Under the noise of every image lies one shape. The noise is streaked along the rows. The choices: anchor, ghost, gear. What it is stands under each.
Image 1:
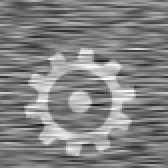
gear
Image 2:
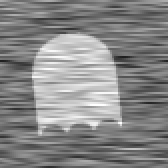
ghost
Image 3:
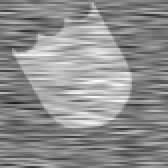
ghost
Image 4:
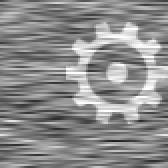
gear
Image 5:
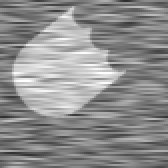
ghost
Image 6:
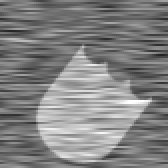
ghost
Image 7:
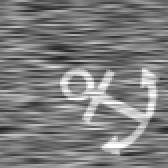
anchor
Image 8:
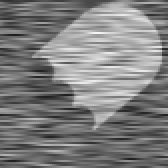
ghost
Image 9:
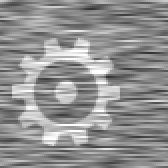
gear
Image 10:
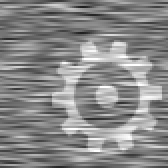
gear
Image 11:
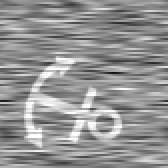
anchor
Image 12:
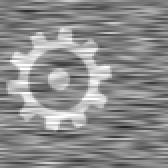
gear
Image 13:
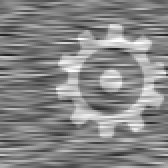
gear
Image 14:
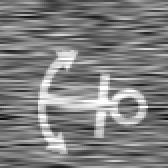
anchor
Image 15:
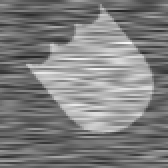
ghost
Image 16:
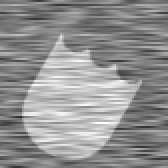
ghost
